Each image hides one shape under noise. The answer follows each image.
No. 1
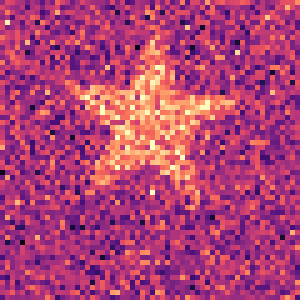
star
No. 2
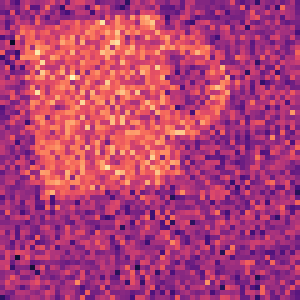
cup
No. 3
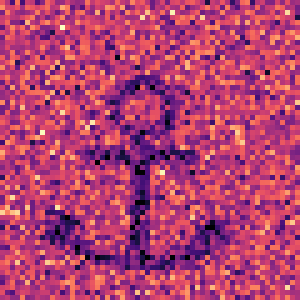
anchor
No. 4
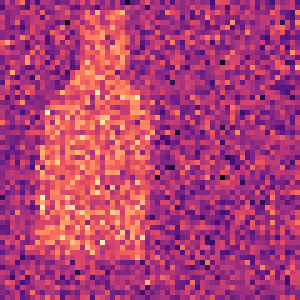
bottle
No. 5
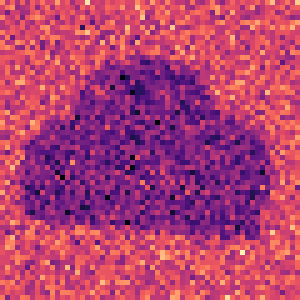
cloud
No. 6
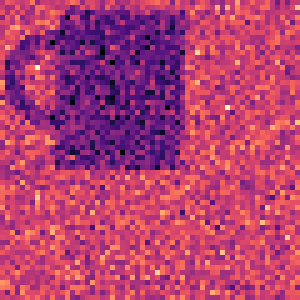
cup
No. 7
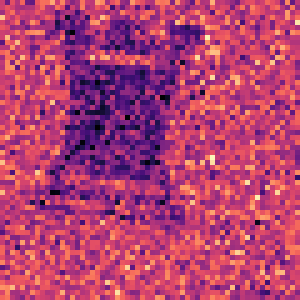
chess rook
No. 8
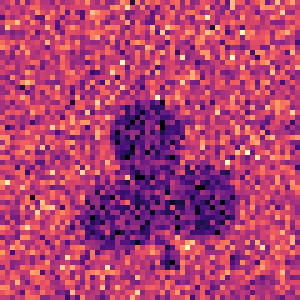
club
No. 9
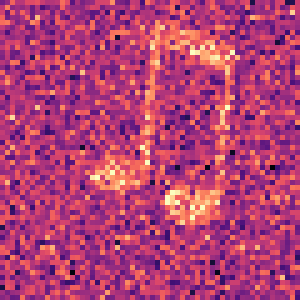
pair of musical notes
